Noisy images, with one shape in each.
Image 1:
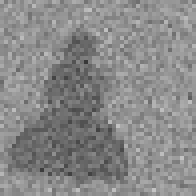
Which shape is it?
chess pawn
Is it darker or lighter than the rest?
darker
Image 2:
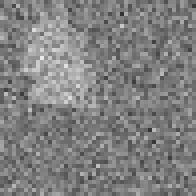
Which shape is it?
chess knight
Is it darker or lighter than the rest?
lighter
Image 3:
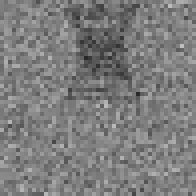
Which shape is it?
chess rook
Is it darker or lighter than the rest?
darker
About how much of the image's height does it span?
half
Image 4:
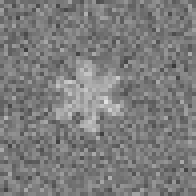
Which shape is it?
asterisk
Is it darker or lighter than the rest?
lighter
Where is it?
centre
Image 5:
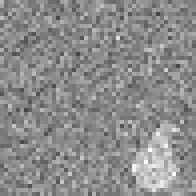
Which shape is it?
pear
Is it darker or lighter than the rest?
lighter
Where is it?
bottom right
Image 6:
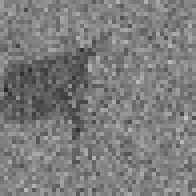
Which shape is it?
flag
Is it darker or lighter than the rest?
darker
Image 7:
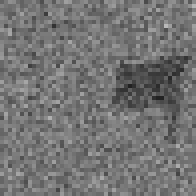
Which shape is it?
flag
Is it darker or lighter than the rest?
darker
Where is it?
middle right
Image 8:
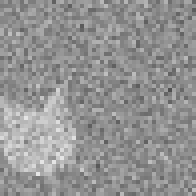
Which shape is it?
cat's head
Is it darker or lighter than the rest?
lighter
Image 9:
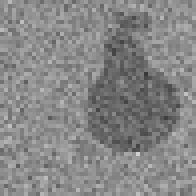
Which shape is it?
pear
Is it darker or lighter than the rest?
darker
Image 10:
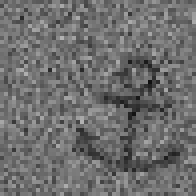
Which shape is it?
anchor
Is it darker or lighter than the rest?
darker
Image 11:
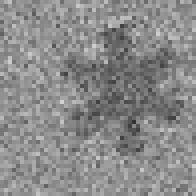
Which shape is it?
asterisk
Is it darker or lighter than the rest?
darker
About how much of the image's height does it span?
two thirds
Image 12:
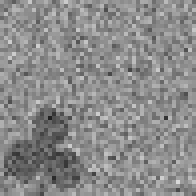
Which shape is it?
club
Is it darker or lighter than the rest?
darker
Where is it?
bottom left
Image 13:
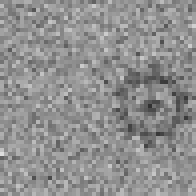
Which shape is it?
gear
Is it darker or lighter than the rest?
darker
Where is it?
middle right
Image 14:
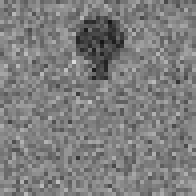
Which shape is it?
light bulb
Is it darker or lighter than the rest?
darker
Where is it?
top middle
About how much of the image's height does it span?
a third
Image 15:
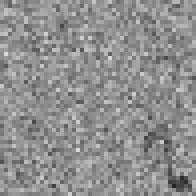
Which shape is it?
musical note
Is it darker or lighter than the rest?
darker
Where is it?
bottom right
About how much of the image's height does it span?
a third
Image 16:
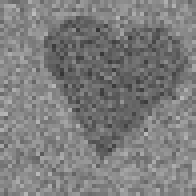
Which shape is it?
heart
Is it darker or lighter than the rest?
darker
